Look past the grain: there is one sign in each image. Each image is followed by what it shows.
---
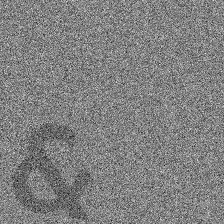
dark ampersand, bottom left
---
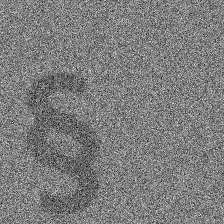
dark section sign
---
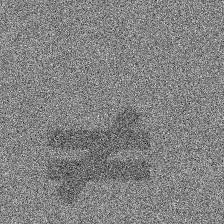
dark not-equal sign
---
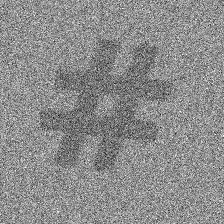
dark hash sign
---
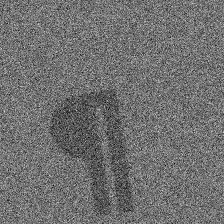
dark pilcrow
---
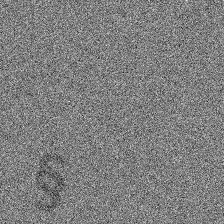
dark section sign, bottom left
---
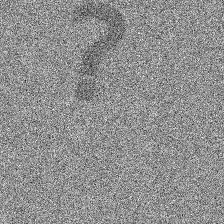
dark question mark, top middle
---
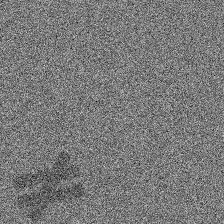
dark not-equal sign, bottom left
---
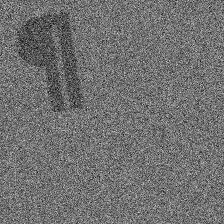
dark pilcrow
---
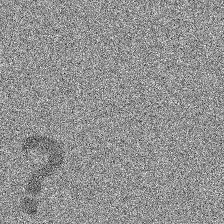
dark question mark, bottom left
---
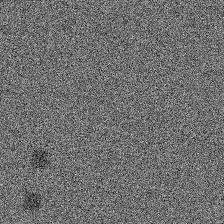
dark colon, bottom left
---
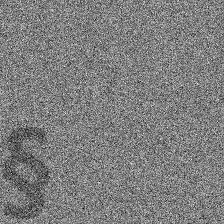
dark section sign, bottom left
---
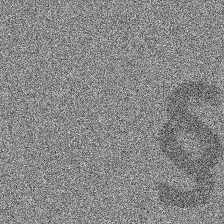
dark section sign
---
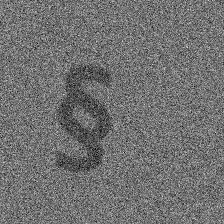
dark section sign
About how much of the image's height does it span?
half
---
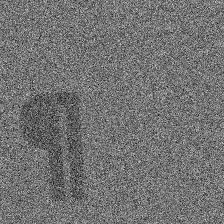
dark pilcrow
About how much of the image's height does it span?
half
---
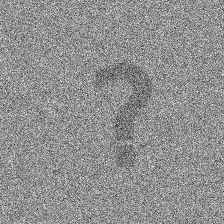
dark question mark
